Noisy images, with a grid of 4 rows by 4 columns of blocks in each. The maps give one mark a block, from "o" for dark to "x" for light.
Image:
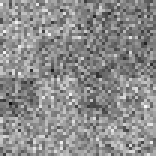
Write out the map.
xxoo
xooo
oxox
xxxx
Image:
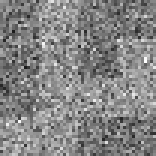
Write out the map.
oxoo
oxox
oxxx
xxoo
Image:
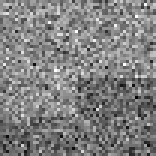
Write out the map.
xxxx
xxxx
xxoo
oooo
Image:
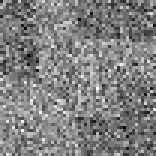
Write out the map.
oxoo
oxxx
xxxo
xxoo
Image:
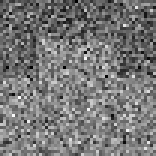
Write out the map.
oooo
oxxo
xxxx
xxxx
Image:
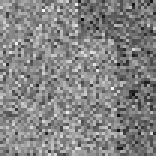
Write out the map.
xxoo
xxxo
xxxo
xxxo
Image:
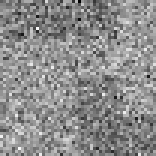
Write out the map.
ooox
xxxx
xxox
xxoo
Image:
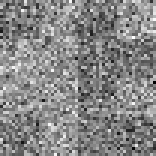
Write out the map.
oxox
xxoo
xxox
oxoo
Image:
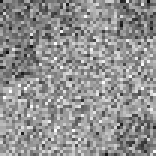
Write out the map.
ooxo
oxxx
xxxx
xxxo
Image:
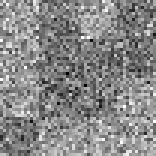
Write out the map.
xoxo
xooo
xoox
oxxx
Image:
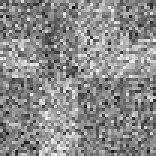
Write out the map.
ooxo
xoxx
oxoo
oxoo
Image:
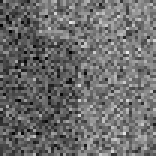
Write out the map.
oxxx
ooxx
ooxx
ooxx
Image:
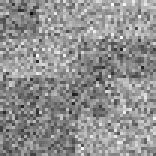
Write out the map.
oxxx
xxoo
ooox
ooxx
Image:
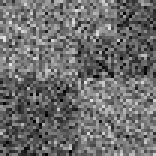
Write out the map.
xxxo
xxoo
ooxx
ooxx
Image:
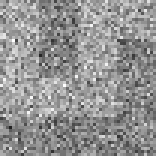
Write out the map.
xoxx
xoxo
xxxo
oooo
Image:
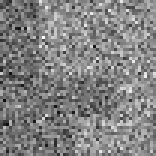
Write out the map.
oxxx
oxxx
ooox
ooxx
